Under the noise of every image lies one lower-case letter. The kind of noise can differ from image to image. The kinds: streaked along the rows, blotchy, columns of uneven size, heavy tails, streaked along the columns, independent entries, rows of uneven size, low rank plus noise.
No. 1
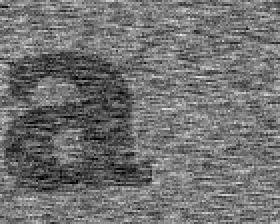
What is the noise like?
streaked along the rows
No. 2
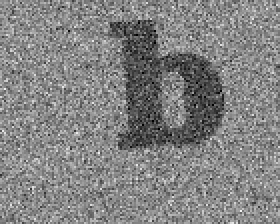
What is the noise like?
independent entries
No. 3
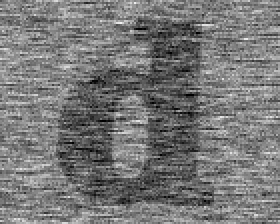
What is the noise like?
streaked along the rows
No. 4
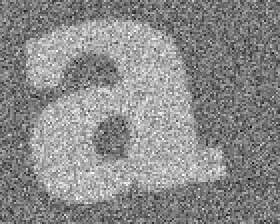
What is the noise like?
independent entries
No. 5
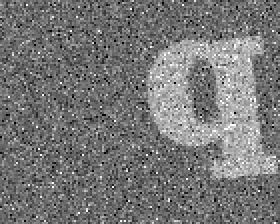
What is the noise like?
heavy tails
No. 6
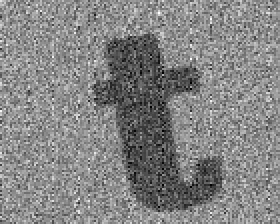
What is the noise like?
columns of uneven size
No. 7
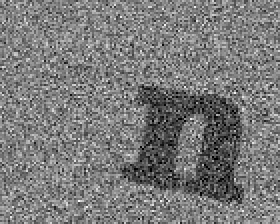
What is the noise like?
low rank plus noise
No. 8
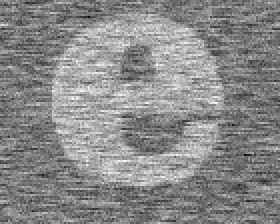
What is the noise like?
streaked along the rows
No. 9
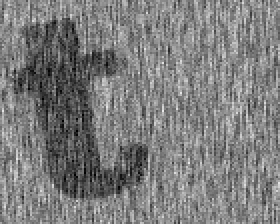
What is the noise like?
streaked along the columns
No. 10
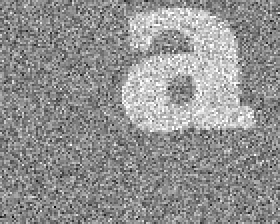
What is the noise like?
independent entries
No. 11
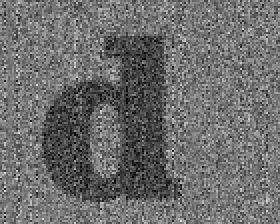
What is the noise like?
columns of uneven size
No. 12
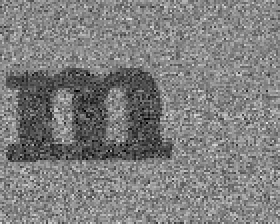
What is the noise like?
rows of uneven size
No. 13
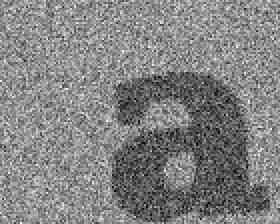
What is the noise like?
independent entries
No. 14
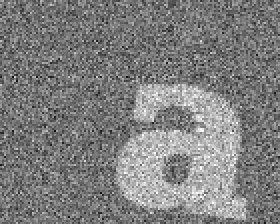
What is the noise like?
low rank plus noise
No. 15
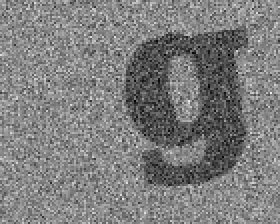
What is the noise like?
low rank plus noise
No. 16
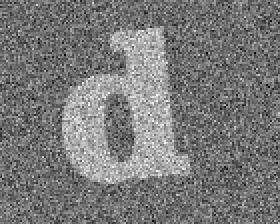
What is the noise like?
independent entries
